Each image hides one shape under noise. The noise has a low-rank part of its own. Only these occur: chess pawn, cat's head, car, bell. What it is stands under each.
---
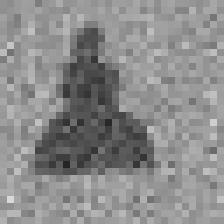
chess pawn
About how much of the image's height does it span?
two thirds
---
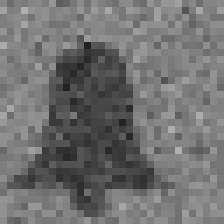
bell
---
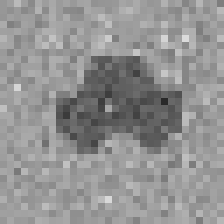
car
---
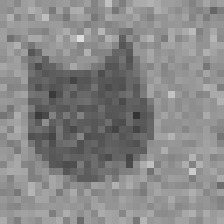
cat's head
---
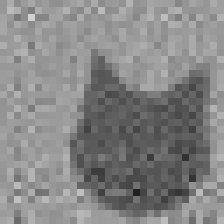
cat's head
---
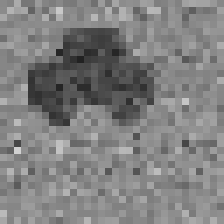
car
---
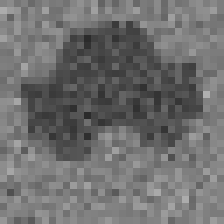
car
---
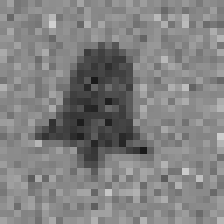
bell
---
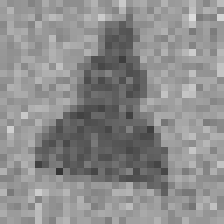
chess pawn
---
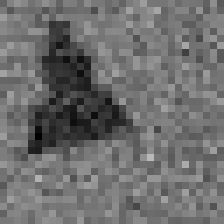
chess pawn
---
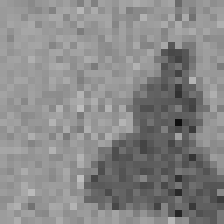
chess pawn
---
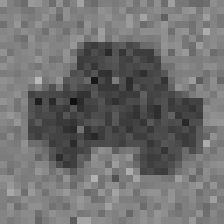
car
